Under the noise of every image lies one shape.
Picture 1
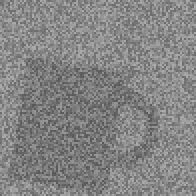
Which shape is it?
cup
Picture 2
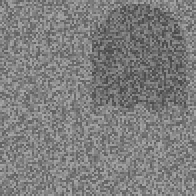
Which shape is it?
ghost
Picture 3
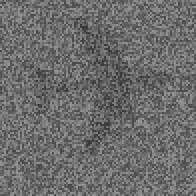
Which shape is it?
airplane
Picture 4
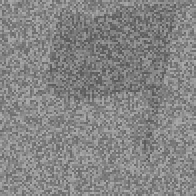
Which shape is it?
flag
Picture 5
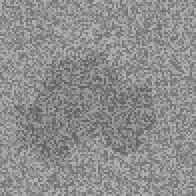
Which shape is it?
car
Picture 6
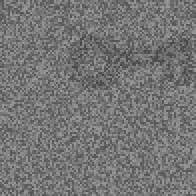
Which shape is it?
key
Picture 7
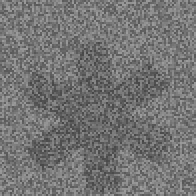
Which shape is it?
asterisk
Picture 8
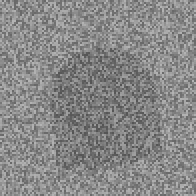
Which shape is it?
ghost
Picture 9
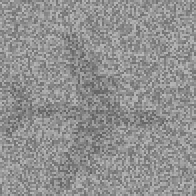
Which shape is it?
airplane
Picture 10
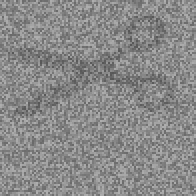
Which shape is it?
pair of scissors
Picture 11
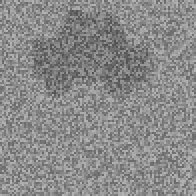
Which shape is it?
car
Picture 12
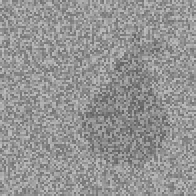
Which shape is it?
pear
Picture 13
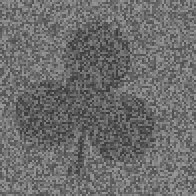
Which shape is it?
club
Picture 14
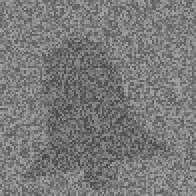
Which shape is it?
bell
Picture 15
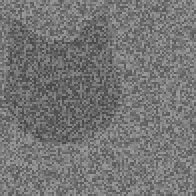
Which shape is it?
cat's head
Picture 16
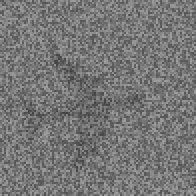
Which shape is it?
airplane
